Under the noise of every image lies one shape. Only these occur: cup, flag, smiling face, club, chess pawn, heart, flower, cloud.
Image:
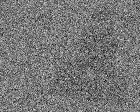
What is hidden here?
dark chess pawn
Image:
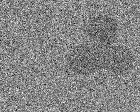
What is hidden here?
dark club
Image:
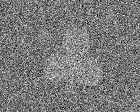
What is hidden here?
light club
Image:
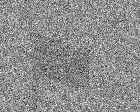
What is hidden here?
dark flag
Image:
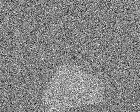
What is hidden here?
light cloud, bottom middle
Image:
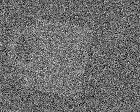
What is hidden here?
light cup
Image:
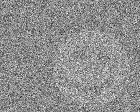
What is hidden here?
light smiling face
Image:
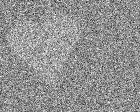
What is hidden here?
light heart
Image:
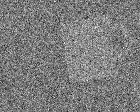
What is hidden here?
light cup
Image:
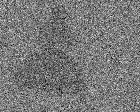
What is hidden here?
dark chess pawn
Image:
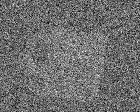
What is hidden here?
light cup
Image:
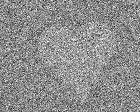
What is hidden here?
light heart
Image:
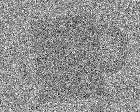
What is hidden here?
dark cup
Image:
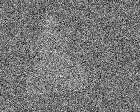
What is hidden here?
light chess pawn
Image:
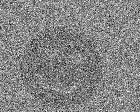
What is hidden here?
dark smiling face
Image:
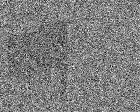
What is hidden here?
dark flag
